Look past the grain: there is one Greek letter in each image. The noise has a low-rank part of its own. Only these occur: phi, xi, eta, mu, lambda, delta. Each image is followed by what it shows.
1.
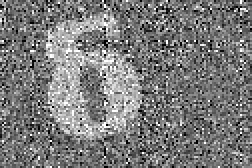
delta
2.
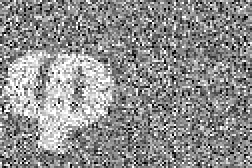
phi
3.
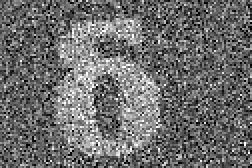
delta
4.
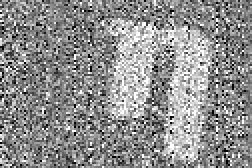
eta
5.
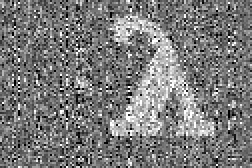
lambda
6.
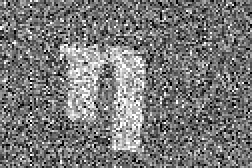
eta
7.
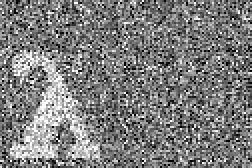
lambda
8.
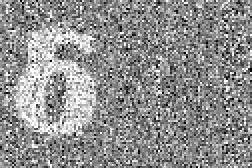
delta
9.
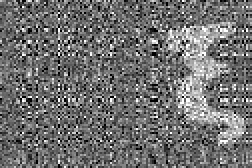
xi
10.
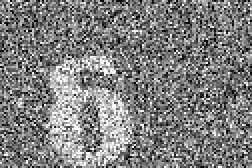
delta
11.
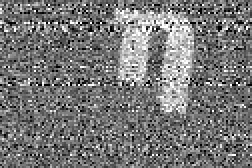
eta
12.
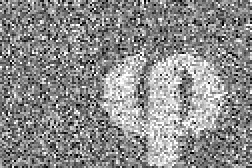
phi
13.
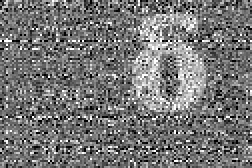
delta
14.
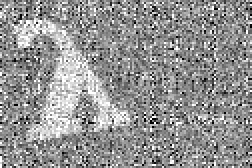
lambda
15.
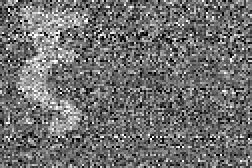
xi
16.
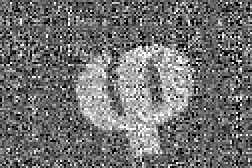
phi
